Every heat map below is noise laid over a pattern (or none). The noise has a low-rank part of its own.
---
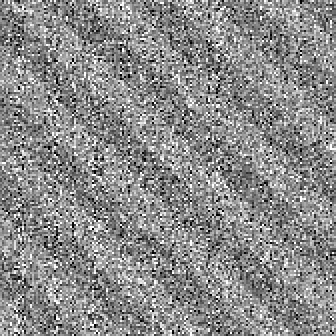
diagonal stripes
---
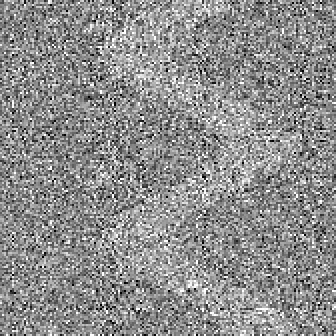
a wavy band
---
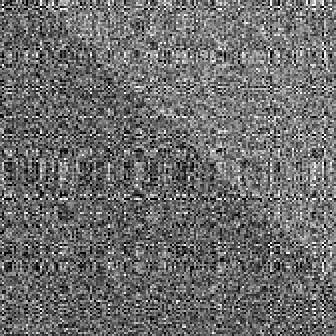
a sharp edge
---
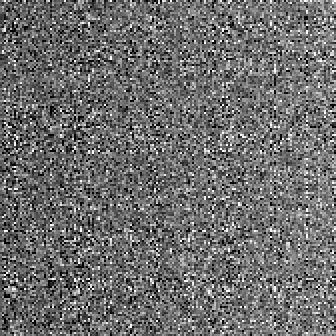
a smooth slope
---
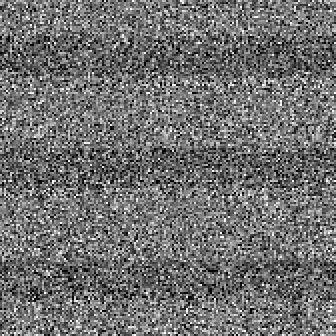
horizontal stripes
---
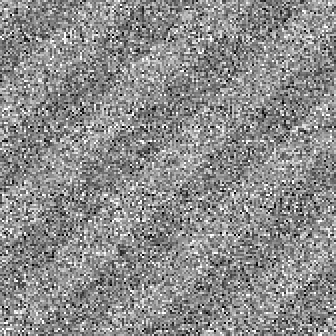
diagonal stripes
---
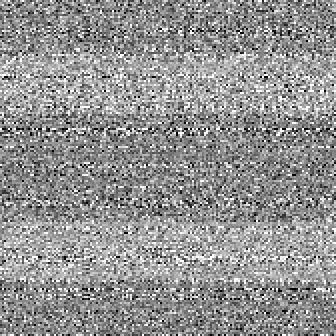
horizontal stripes
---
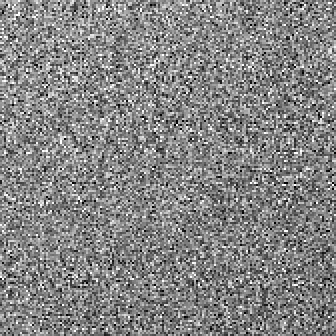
a smooth slope
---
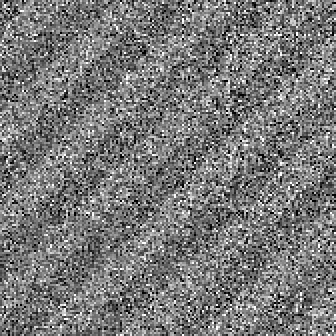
diagonal stripes
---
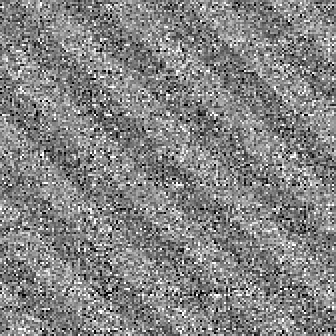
diagonal stripes
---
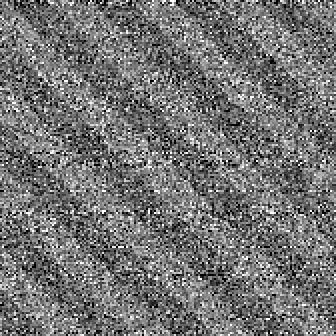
diagonal stripes
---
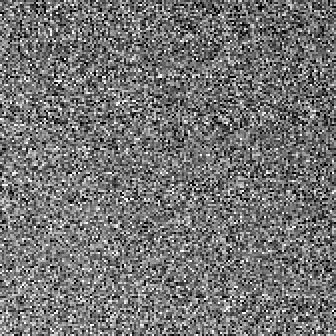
a smooth slope
